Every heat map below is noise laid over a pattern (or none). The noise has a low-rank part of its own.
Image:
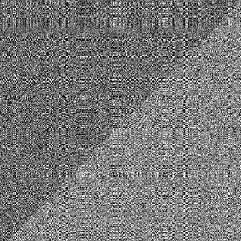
a sharp edge
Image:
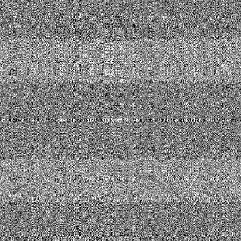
horizontal stripes
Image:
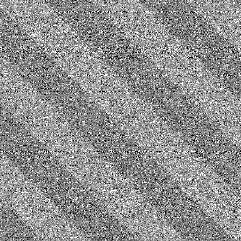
diagonal stripes
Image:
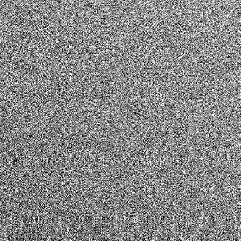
a smooth slope
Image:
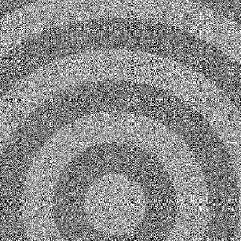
rings round one point
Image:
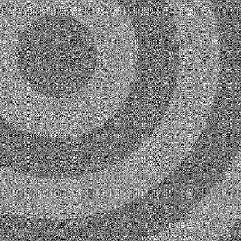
rings round one point
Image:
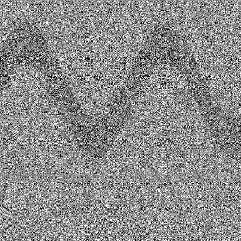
a wavy band
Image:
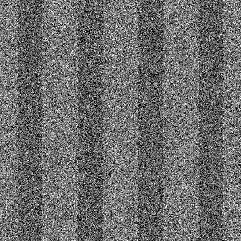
vertical stripes
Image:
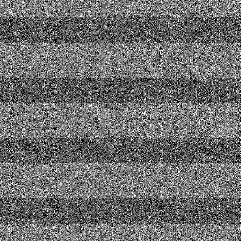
horizontal stripes
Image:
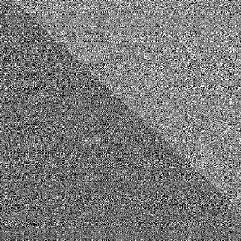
a sharp edge
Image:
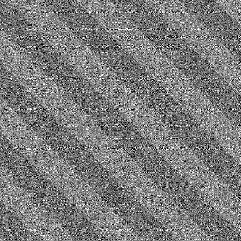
diagonal stripes
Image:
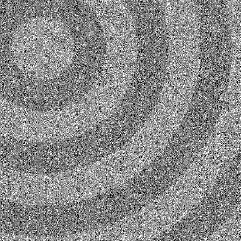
rings round one point
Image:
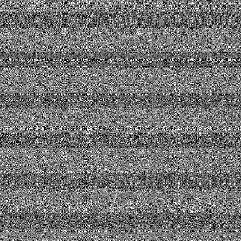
horizontal stripes
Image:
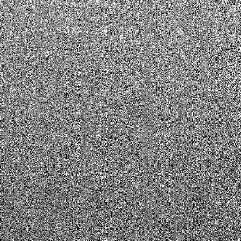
a smooth slope
